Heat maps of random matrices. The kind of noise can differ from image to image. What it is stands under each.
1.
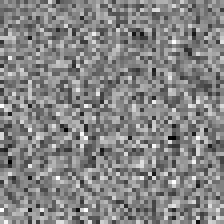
low rank plus noise
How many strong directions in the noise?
three or four
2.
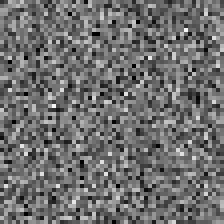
independent entries
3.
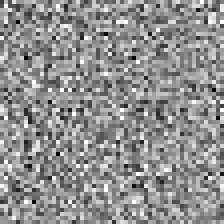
low rank plus noise
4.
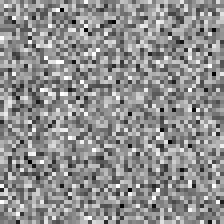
independent entries
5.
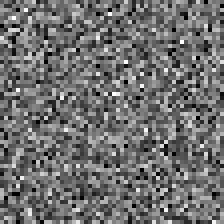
independent entries
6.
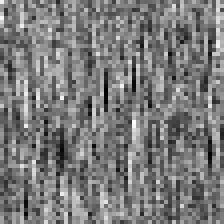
streaked along the columns
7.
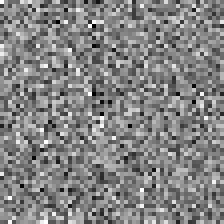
low rank plus noise
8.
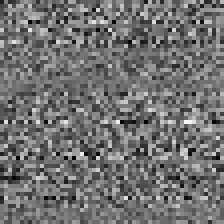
rows of uneven size
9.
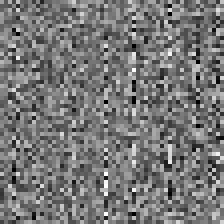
columns of uneven size
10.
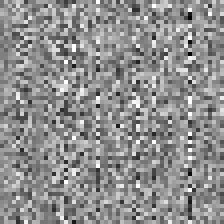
columns of uneven size
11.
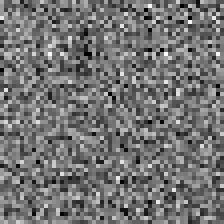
low rank plus noise
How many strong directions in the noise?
three or four
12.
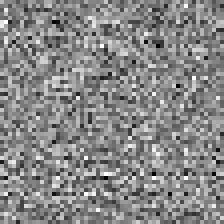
low rank plus noise
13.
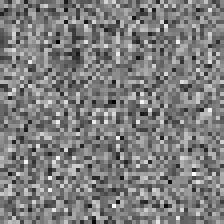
low rank plus noise
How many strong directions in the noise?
two
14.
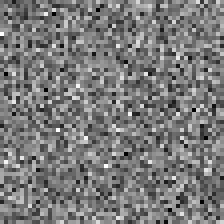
independent entries
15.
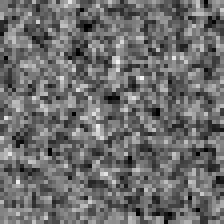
blotchy
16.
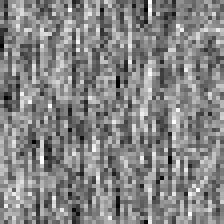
streaked along the columns
